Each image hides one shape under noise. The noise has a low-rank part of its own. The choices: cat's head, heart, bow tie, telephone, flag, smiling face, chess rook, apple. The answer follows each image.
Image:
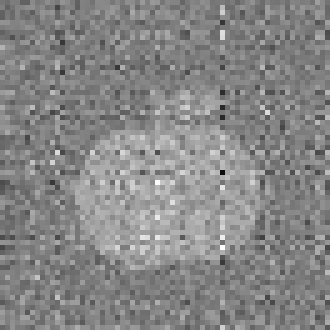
light apple
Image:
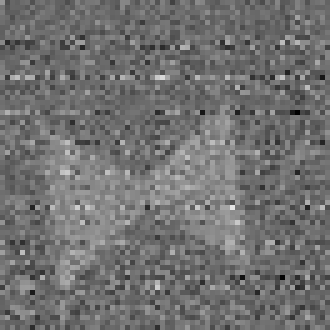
light bow tie
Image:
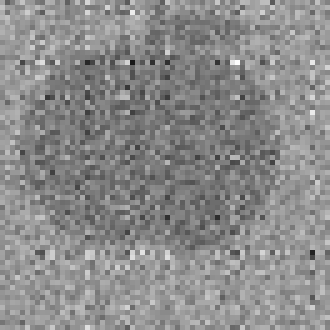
dark apple
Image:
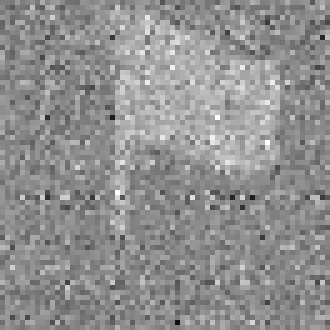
light flag
